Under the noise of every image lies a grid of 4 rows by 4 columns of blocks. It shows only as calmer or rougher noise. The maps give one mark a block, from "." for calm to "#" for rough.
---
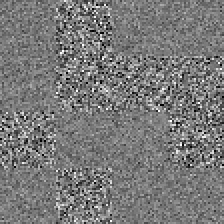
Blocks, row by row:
.#..
.###
#..#
.#..
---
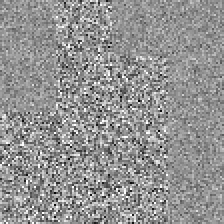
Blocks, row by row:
.#..
.##.
###.
###.
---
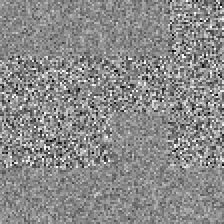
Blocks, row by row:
...#
####
##.#
....
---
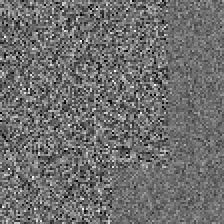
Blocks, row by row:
###.
###.
###.
##..
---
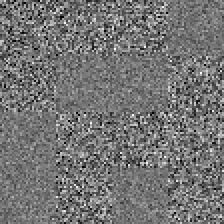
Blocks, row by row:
###.
#..#
.###
.#.#
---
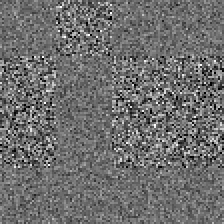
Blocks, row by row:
.#..
#.##
#.##
....
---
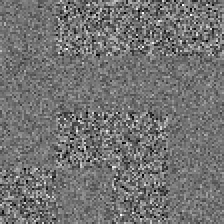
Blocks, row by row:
.###
....
.##.
#.#.
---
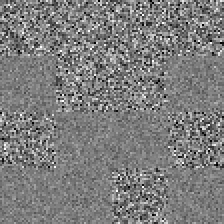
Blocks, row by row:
####
.##.
#..#
..#.
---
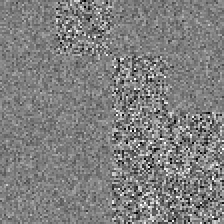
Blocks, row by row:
.#..
..#.
..##
..##
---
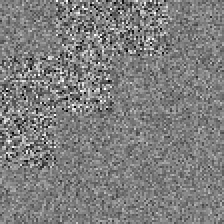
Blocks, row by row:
.##.
##..
#...
....
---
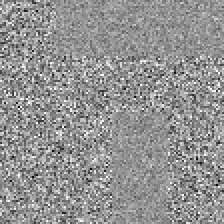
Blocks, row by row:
#...
####
##.#
##.#
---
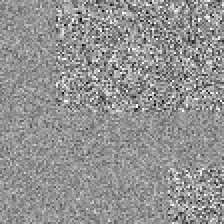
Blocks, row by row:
.###
.###
....
...#
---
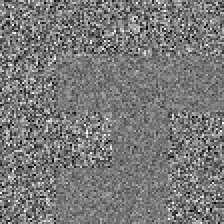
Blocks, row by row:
####
#...
##.#
#..#
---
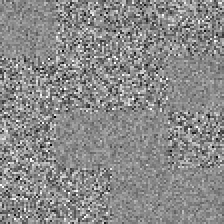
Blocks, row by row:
.###
###.
#..#
##..
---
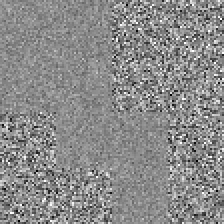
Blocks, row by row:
..##
..##
#..#
##.#
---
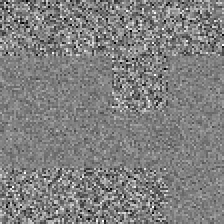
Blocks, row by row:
####
..#.
....
###.
